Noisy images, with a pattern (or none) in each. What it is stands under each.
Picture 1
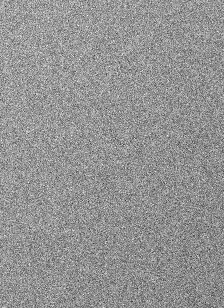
a smooth slope
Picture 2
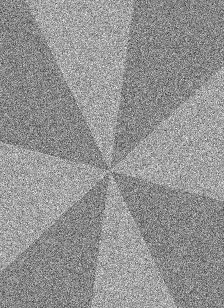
spokes from one point
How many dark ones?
4
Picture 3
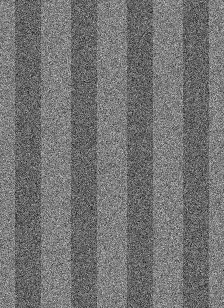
vertical stripes
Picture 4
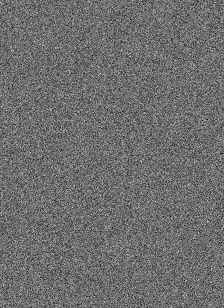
only noise
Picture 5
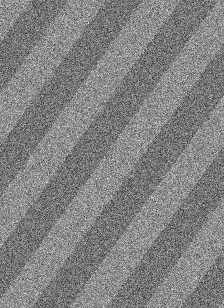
diagonal stripes
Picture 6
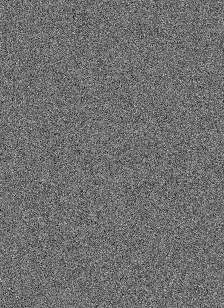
only noise
